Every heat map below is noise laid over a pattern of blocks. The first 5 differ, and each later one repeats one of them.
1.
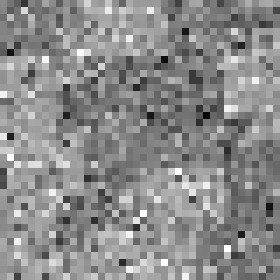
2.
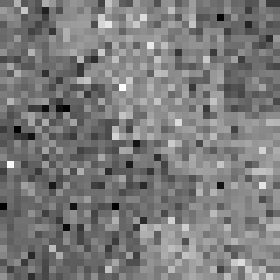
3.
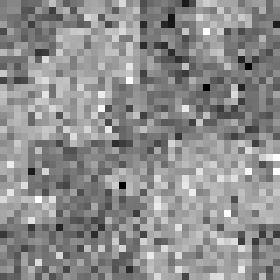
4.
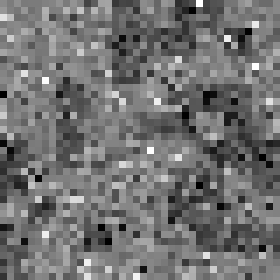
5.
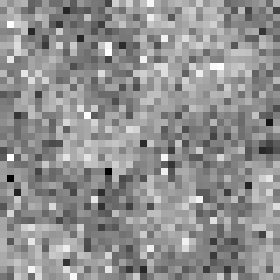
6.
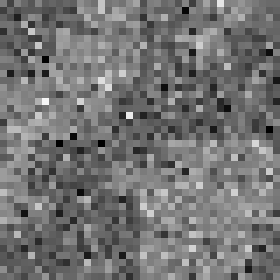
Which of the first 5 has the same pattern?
3
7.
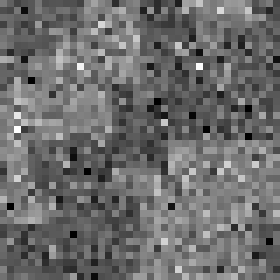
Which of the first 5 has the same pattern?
3
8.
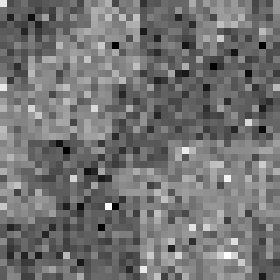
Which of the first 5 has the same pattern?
3
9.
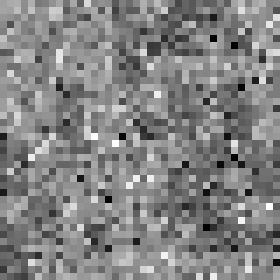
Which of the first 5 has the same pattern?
4
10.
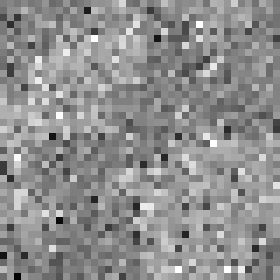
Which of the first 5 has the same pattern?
3
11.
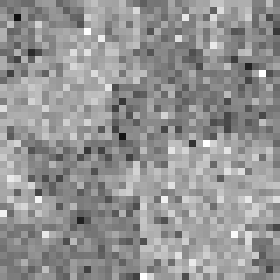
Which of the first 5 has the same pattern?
3
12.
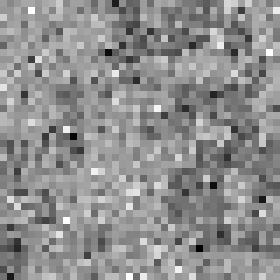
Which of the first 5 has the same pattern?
4
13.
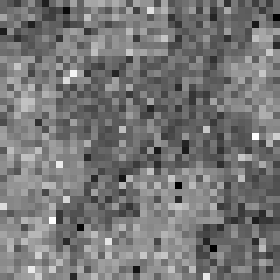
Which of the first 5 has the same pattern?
1
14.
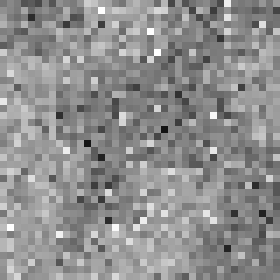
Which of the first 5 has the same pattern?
1
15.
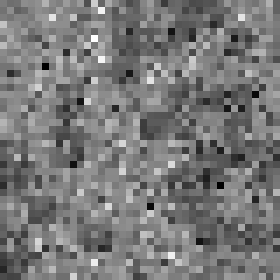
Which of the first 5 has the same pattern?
4
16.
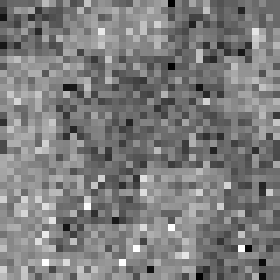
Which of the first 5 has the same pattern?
1
